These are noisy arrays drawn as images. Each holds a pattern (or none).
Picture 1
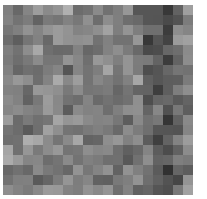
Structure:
one vertical stripe
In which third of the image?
right
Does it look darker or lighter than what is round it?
darker
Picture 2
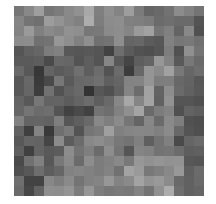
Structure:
spokes from one point
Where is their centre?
top right
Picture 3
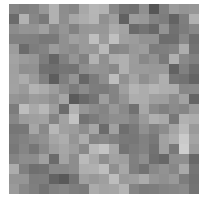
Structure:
diagonal stripes
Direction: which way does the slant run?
top left to bottom right
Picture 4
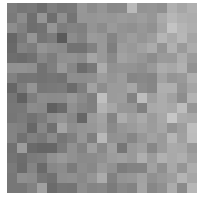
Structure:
a smooth slope
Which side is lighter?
right
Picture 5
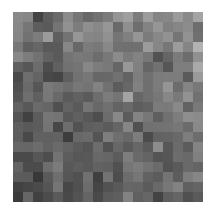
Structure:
a smooth slope
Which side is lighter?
top right
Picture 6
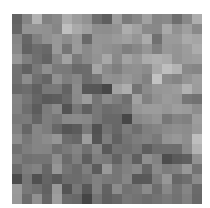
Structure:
a sharp edge
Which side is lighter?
top right
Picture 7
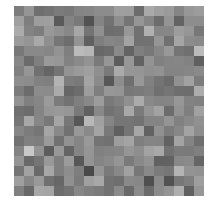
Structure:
only noise
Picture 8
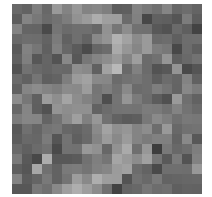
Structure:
a wavy band
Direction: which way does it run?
top to bottom
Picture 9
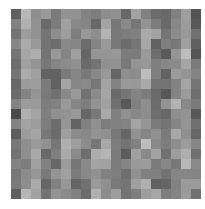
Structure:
vertical stripes
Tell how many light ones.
5
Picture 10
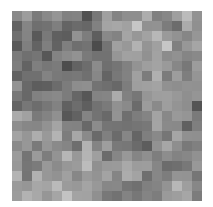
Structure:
spokes from one point
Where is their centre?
bottom right
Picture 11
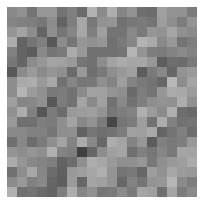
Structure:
diagonal stripes
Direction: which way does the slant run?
bottom left to top right
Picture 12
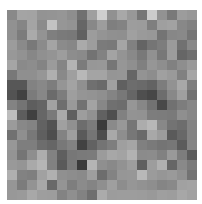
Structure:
a wavy band
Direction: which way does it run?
left to right
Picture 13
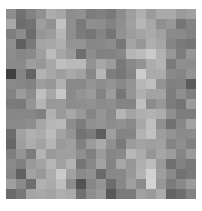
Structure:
vertical stripes
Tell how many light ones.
2
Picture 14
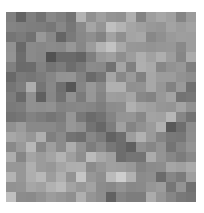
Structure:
spokes from one point
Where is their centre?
bottom right
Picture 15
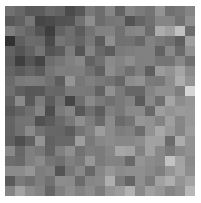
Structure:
a smooth slope
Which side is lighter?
bottom right
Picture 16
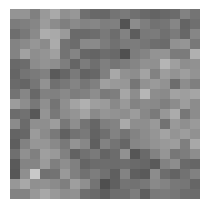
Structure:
spokes from one point
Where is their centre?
middle left
